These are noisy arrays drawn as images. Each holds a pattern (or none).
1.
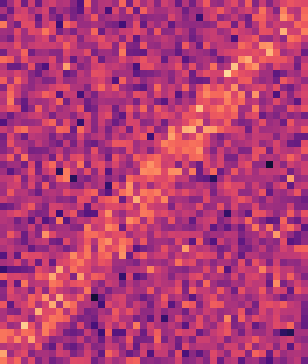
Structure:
a diagonal band
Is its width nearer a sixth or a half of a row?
a sixth
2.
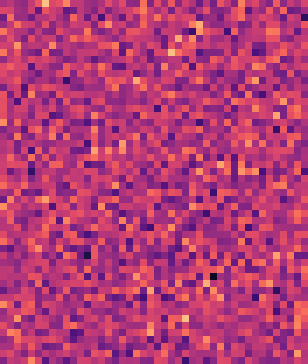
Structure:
only noise
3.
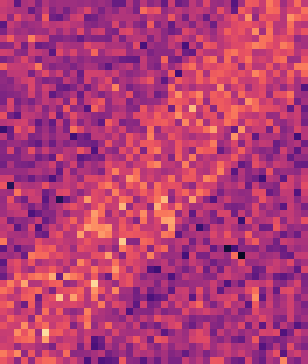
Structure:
a diagonal band
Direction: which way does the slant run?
bottom left to top right
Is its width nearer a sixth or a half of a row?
a half
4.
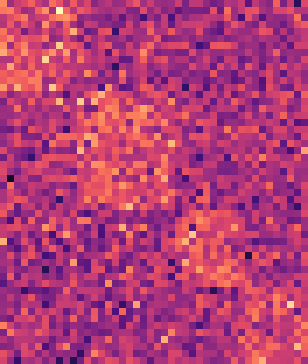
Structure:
blocks along the diagonal
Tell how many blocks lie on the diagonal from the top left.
4
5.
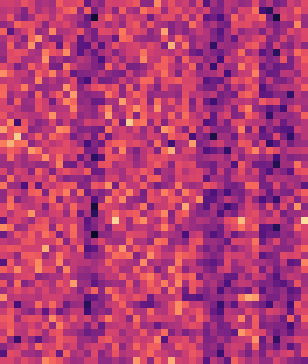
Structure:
bands of columns
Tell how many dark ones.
3
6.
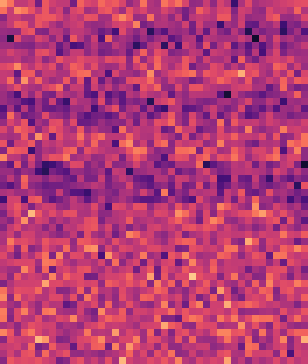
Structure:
bands of rows
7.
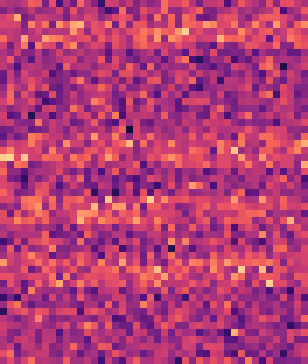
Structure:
bands of rows
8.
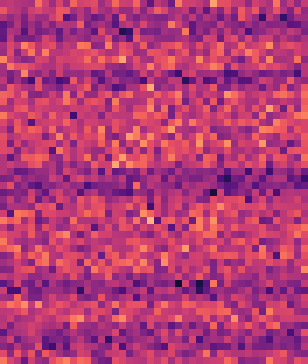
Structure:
bands of rows
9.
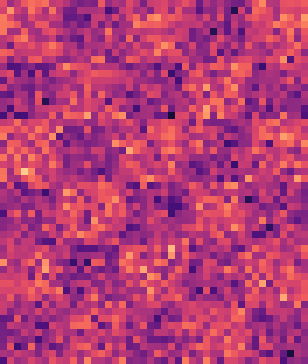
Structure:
a checkerboard
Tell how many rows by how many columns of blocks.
6 by 5
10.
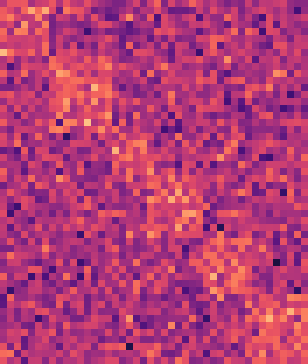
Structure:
blocks along the diagonal
